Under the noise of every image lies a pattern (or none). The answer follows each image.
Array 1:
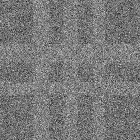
bands of rows crossing bands of columns
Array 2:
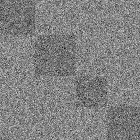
blocks along the diagonal
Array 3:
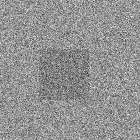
one block
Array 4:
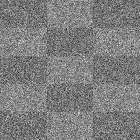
a checkerboard
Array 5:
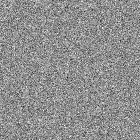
only noise
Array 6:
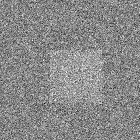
one block
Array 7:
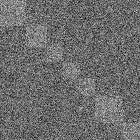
blocks along the diagonal
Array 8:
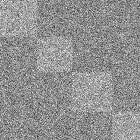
blocks along the diagonal
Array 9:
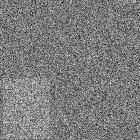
one block
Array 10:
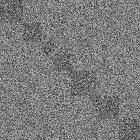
blocks along the diagonal
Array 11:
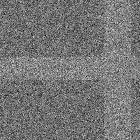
bands of rows crossing bands of columns
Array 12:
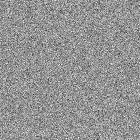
only noise
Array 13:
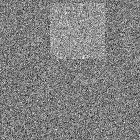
one block
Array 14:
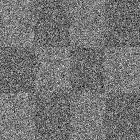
a checkerboard
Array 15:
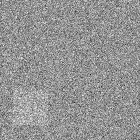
one block
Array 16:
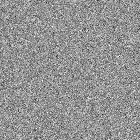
only noise
